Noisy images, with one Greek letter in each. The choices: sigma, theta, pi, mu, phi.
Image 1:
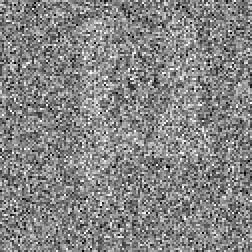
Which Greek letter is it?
mu
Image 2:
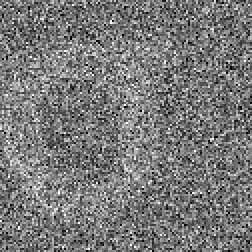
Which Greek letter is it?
sigma
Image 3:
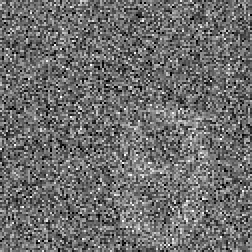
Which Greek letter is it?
theta
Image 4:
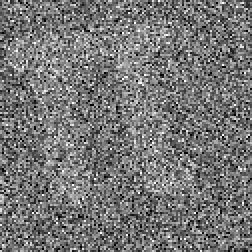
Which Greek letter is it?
pi
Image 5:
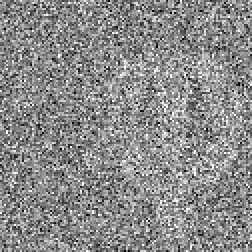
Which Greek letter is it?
phi
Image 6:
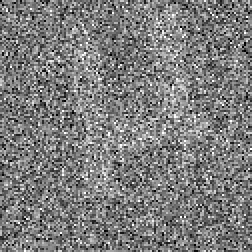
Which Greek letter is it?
mu
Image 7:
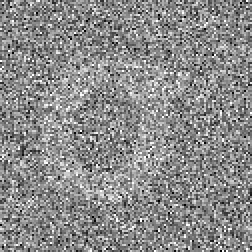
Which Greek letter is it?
sigma
